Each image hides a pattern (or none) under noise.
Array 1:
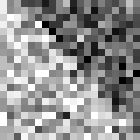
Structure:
a sharp edge
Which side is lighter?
bottom left
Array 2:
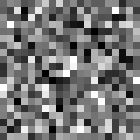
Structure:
only noise
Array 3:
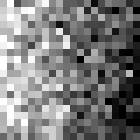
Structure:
a smooth slope
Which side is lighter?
left
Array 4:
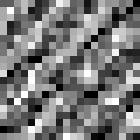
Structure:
diagonal stripes
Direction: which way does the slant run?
bottom left to top right
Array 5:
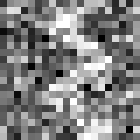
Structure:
a wavy band
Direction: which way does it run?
top to bottom
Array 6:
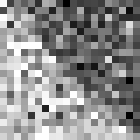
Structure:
a sharp edge
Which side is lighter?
bottom left
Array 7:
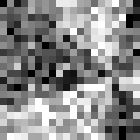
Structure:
spokes from one point
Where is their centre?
middle right
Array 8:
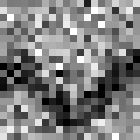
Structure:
a wavy band
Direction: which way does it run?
left to right
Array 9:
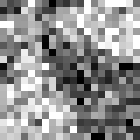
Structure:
spokes from one point
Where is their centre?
top left
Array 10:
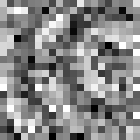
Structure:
rings round one point
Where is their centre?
middle right
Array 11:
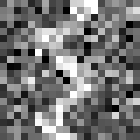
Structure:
a wavy band
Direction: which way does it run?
top to bottom
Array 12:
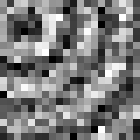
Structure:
rings round one point
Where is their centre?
top left
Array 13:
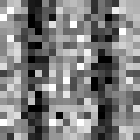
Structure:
vertical stripes
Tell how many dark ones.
2
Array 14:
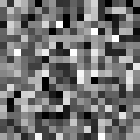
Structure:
only noise
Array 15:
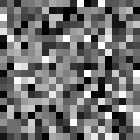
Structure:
only noise
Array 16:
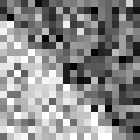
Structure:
a sharp edge
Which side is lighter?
bottom left
